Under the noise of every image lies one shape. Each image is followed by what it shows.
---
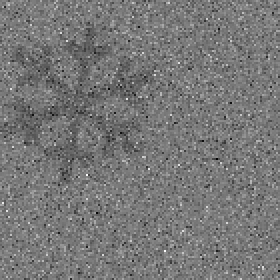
snowflake
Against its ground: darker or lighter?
darker
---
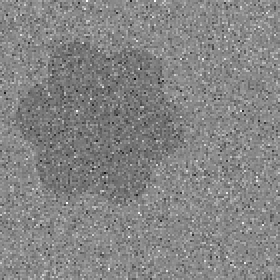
flower
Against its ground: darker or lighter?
darker
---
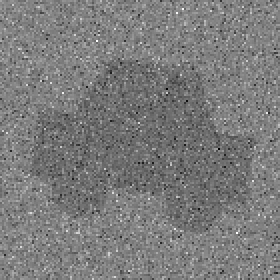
car
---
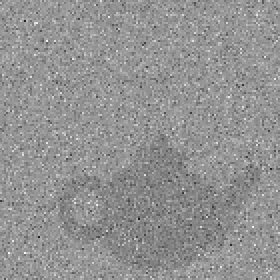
teapot
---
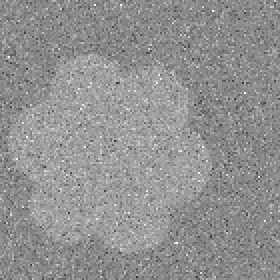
flower
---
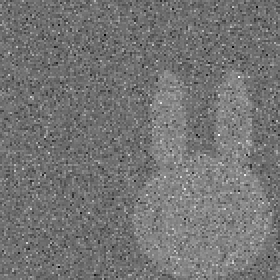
rabbit's head
